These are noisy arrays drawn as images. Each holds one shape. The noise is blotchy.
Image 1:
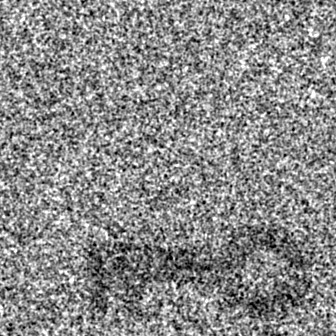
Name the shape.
key
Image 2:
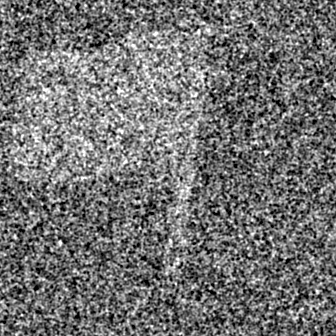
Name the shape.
flag
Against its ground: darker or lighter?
lighter
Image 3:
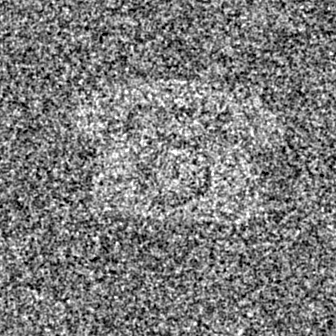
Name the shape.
telephone
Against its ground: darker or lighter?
lighter
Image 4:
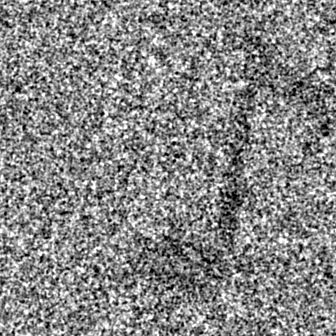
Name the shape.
musical note
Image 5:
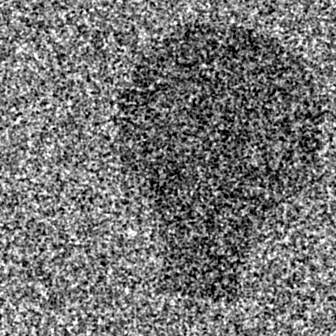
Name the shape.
light bulb
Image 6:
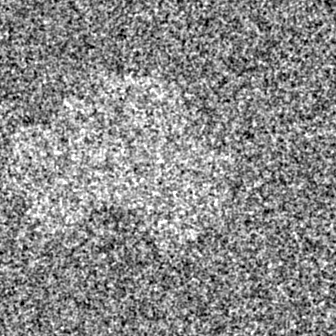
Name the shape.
car
